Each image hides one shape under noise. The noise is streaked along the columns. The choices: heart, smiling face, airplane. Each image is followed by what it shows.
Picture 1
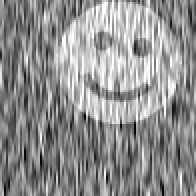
light smiling face
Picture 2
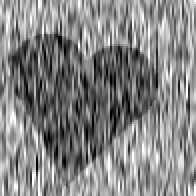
dark heart
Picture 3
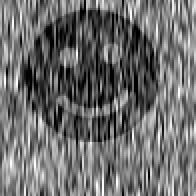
dark smiling face
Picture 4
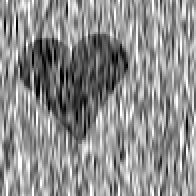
dark heart
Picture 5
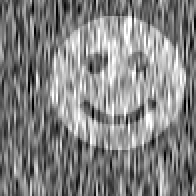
light smiling face
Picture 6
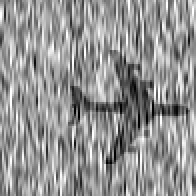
dark airplane
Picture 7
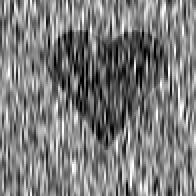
dark heart
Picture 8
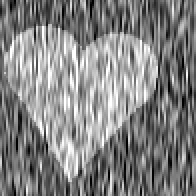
light heart
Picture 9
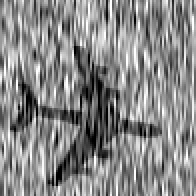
dark airplane
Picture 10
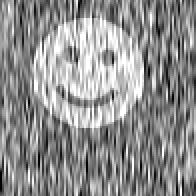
light smiling face
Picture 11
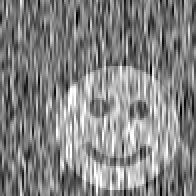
light smiling face
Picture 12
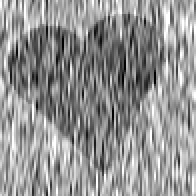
dark heart
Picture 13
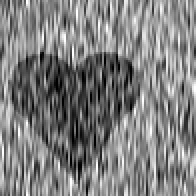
dark heart
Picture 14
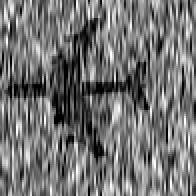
dark airplane
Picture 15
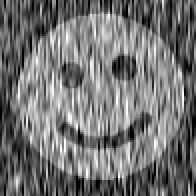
light smiling face
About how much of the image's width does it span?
nearly all
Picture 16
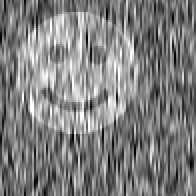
light smiling face
